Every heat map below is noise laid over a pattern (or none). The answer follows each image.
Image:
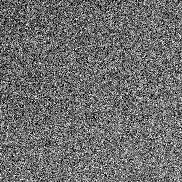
a smooth slope
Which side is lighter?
bottom right
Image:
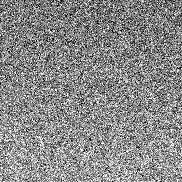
a smooth slope
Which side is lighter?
bottom
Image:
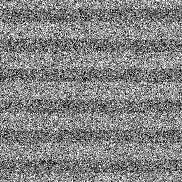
horizontal stripes
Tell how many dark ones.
6
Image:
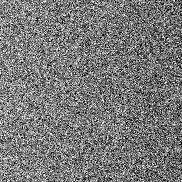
a smooth slope
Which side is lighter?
left
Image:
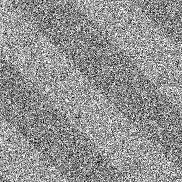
diagonal stripes
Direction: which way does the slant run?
top left to bottom right
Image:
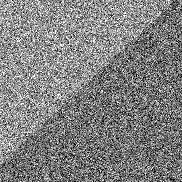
a sharp edge
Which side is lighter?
top left
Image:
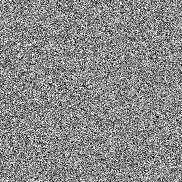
only noise
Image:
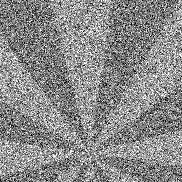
spokes from one point
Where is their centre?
bottom middle
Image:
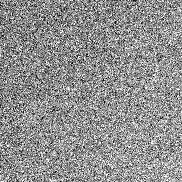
a smooth slope
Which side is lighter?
bottom right
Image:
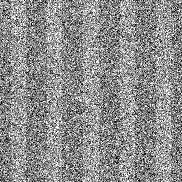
vertical stripes
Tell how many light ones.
5
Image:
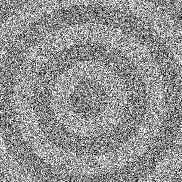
rings round one point
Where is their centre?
centre
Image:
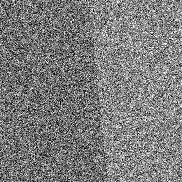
a sharp edge
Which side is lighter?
right
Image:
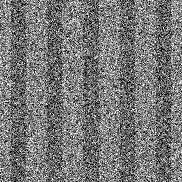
vertical stripes
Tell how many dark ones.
5
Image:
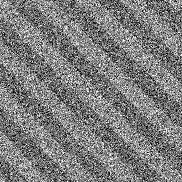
diagonal stripes
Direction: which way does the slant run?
top left to bottom right
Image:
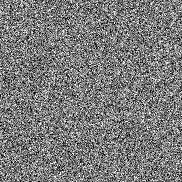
only noise
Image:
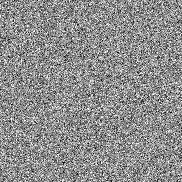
only noise
